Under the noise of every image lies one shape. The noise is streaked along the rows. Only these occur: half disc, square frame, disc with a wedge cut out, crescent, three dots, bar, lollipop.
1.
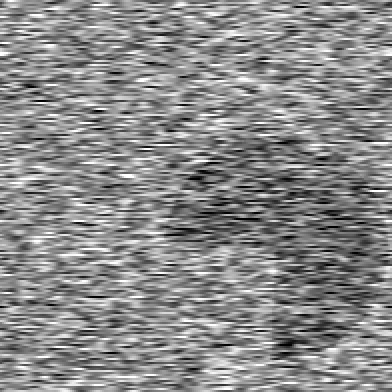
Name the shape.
disc with a wedge cut out
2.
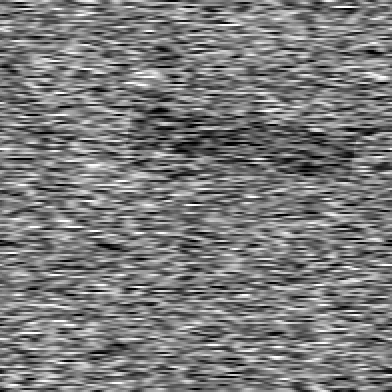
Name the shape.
bar
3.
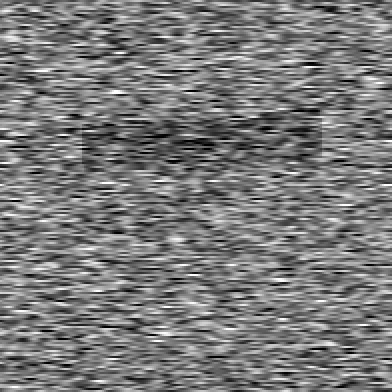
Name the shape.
bar
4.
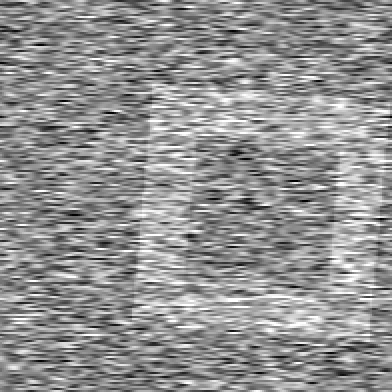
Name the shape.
square frame
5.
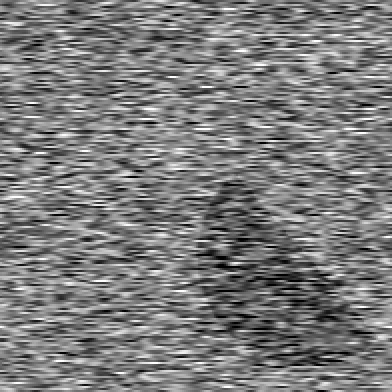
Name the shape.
half disc
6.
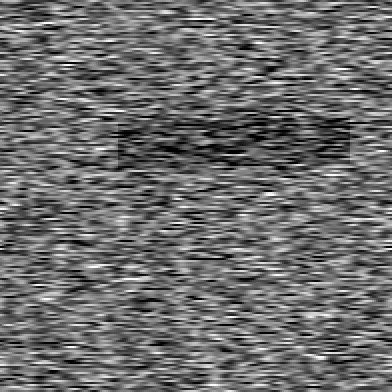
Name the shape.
bar
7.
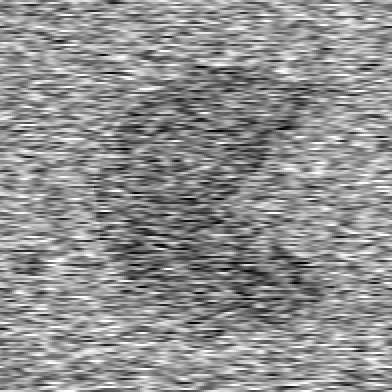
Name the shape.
disc with a wedge cut out
